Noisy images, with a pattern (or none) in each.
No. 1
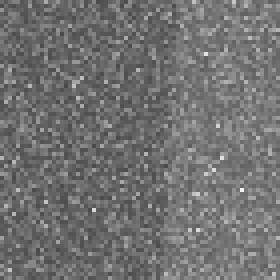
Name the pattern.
a sharp edge
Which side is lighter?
right
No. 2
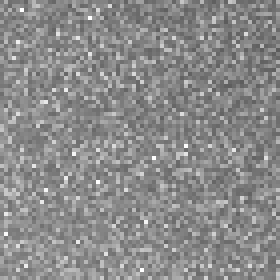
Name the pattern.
a smooth slope
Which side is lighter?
bottom left
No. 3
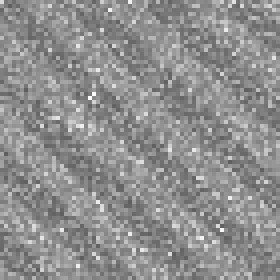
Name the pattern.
diagonal stripes
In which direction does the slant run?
top left to bottom right
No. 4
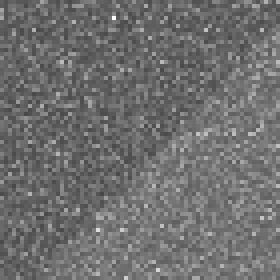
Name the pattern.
a sharp edge
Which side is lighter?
bottom right
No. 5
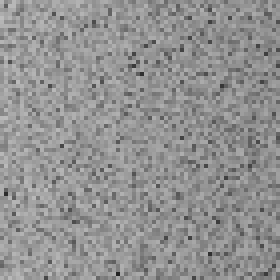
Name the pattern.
a smooth slope
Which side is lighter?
left
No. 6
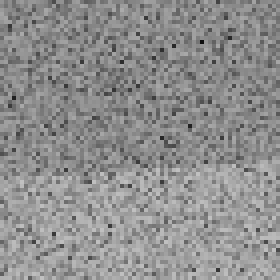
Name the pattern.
a sharp edge
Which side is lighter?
bottom
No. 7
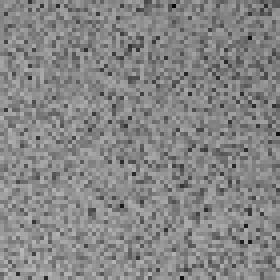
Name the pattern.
a smooth slope
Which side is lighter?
bottom left
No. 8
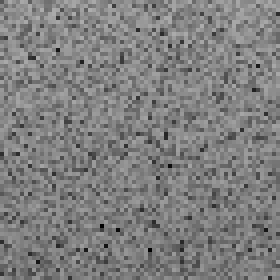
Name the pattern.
a smooth slope
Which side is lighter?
top
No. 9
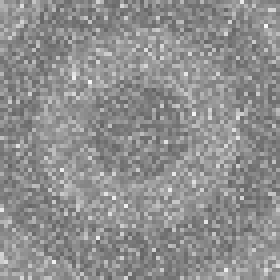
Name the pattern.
rings round one point
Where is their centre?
centre
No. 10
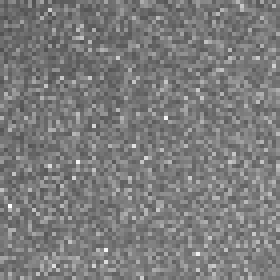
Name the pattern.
a smooth slope
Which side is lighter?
bottom right
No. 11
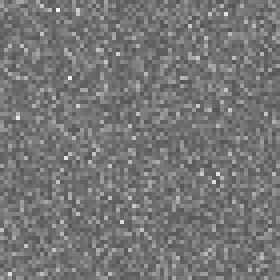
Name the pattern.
only noise
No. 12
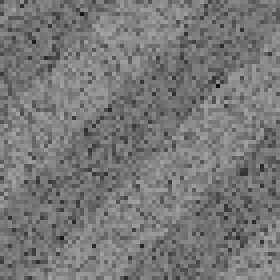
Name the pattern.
diagonal stripes
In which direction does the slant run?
bottom left to top right
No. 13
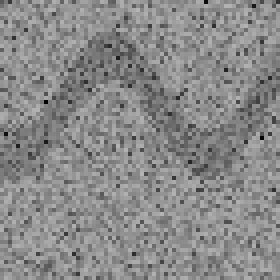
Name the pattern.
a wavy band
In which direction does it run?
left to right
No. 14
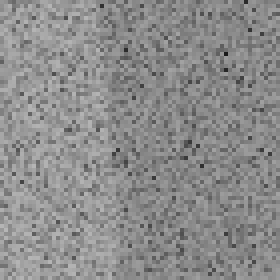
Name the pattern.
a sharp edge
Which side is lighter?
left
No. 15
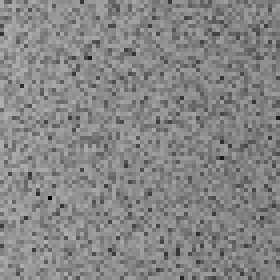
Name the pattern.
a smooth slope
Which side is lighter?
left
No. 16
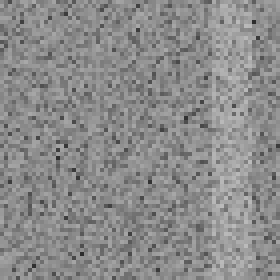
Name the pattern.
one vertical stripe
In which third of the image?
right
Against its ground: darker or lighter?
lighter
